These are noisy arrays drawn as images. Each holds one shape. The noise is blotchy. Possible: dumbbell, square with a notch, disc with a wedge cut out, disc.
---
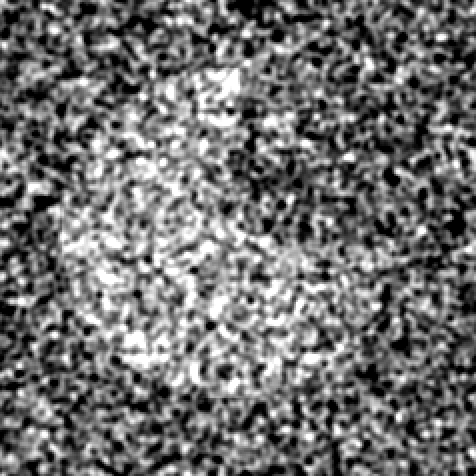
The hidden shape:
disc with a wedge cut out
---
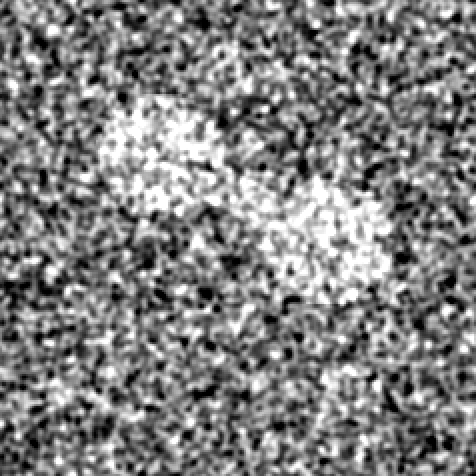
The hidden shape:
dumbbell
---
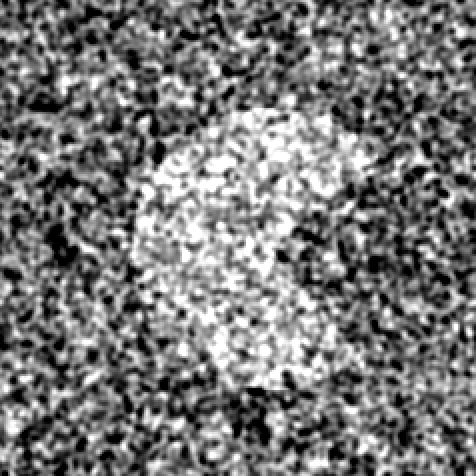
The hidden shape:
disc with a wedge cut out
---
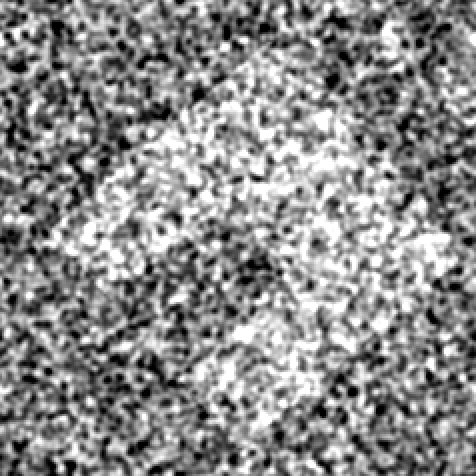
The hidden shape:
square with a notch
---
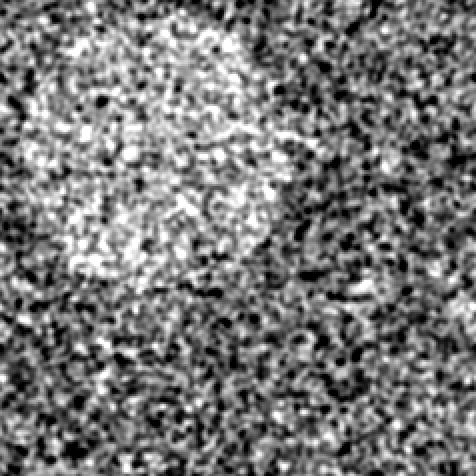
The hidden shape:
disc
